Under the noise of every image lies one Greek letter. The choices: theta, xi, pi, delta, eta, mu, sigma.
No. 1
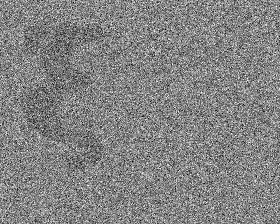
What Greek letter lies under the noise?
xi
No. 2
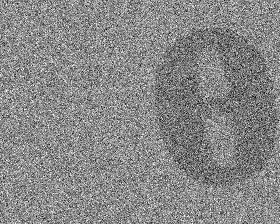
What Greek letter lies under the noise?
theta
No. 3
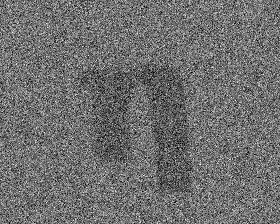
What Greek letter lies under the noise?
eta
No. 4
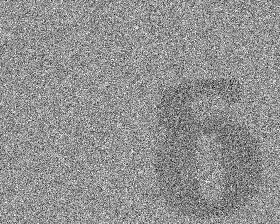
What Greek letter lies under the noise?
delta
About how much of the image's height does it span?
two thirds
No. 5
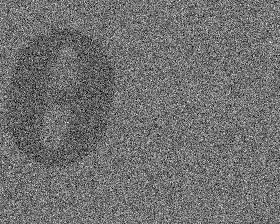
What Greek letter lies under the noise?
theta
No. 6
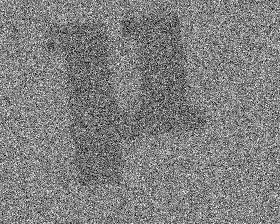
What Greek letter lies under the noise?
mu
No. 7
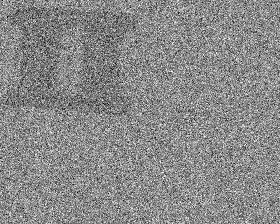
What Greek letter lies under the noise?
pi
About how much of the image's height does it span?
half
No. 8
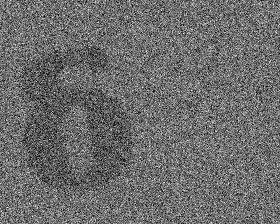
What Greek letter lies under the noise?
delta
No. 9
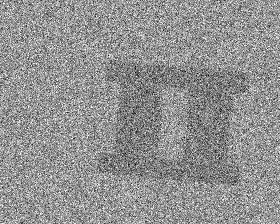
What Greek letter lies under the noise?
pi
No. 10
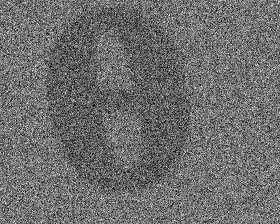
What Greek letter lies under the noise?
theta
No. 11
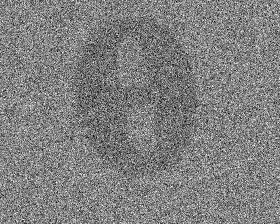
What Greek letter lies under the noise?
theta
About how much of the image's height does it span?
two thirds
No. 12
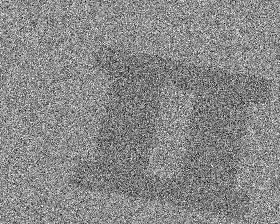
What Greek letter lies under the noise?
pi
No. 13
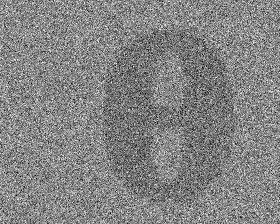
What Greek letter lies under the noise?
theta
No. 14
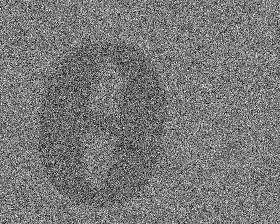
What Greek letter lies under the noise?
theta
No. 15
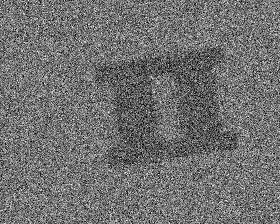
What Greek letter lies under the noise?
pi
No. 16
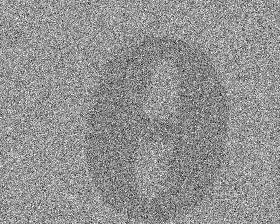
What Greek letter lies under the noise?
theta
